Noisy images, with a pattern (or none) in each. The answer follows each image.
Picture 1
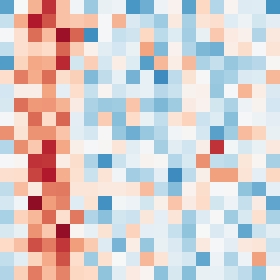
one vertical stripe
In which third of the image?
left
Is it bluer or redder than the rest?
redder
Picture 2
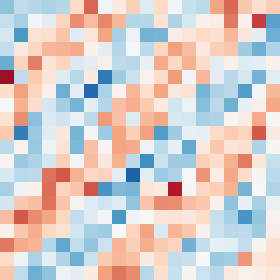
diagonal stripes
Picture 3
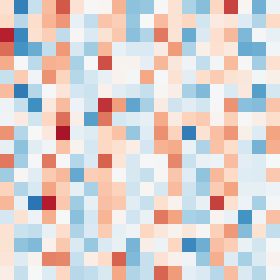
vertical stripes
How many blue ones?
5
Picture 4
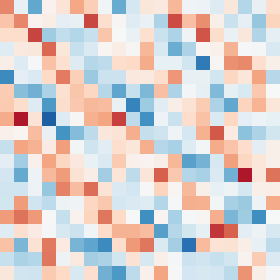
diagonal stripes
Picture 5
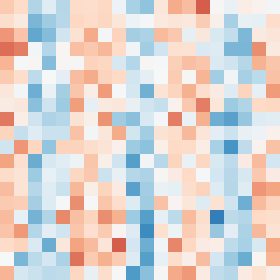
vertical stripes
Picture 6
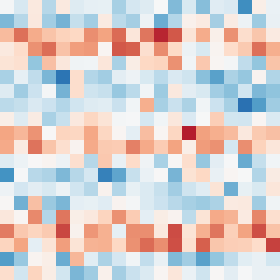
horizontal stripes
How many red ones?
3
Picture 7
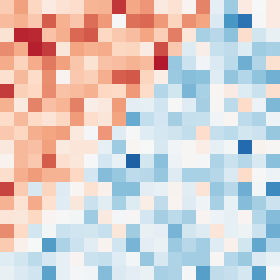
a sharp edge
